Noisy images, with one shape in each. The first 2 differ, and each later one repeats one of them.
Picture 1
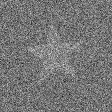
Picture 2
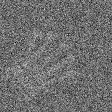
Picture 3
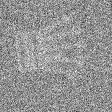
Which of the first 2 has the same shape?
2
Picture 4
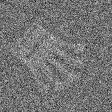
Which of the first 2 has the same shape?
2
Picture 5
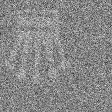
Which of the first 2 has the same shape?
2
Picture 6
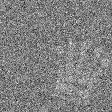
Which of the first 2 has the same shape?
2
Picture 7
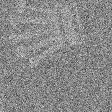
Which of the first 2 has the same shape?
2
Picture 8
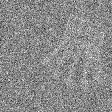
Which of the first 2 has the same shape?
2
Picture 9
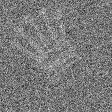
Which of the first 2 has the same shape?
2
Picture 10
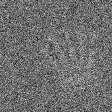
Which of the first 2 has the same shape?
2
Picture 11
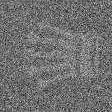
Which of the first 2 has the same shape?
2
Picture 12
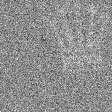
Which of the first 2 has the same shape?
2
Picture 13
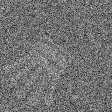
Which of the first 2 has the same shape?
2
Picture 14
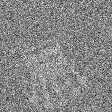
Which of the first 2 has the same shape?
2
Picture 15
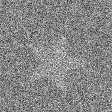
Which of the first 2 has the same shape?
1
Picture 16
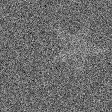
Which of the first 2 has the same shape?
1
